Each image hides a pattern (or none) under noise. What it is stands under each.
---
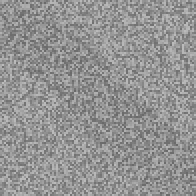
a diagonal band
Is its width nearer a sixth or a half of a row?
a half
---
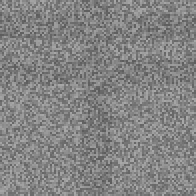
bands of rows crossing bands of columns
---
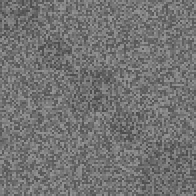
blocks along the diagonal
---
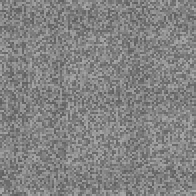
bands of rows crossing bands of columns
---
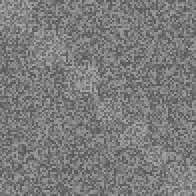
blocks along the diagonal
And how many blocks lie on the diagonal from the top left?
7
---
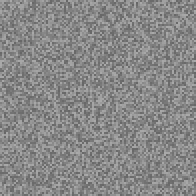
only noise
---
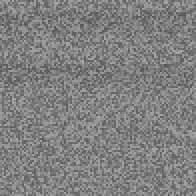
bands of rows
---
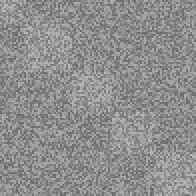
blocks along the diagonal
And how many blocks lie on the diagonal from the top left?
5
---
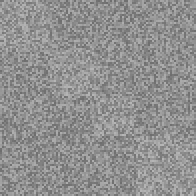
blocks along the diagonal
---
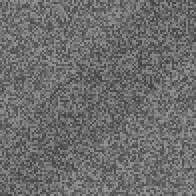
a diagonal band
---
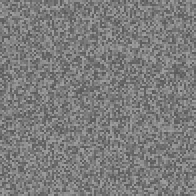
only noise
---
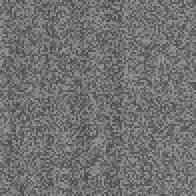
bands of columns
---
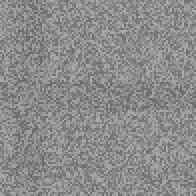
bands of rows crossing bands of columns
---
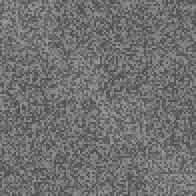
blocks along the diagonal
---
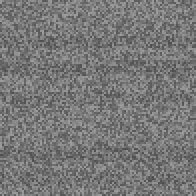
bands of rows
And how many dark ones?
5
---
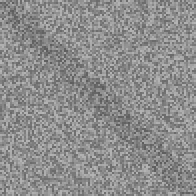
a diagonal band
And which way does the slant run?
top left to bottom right
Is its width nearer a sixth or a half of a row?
a sixth
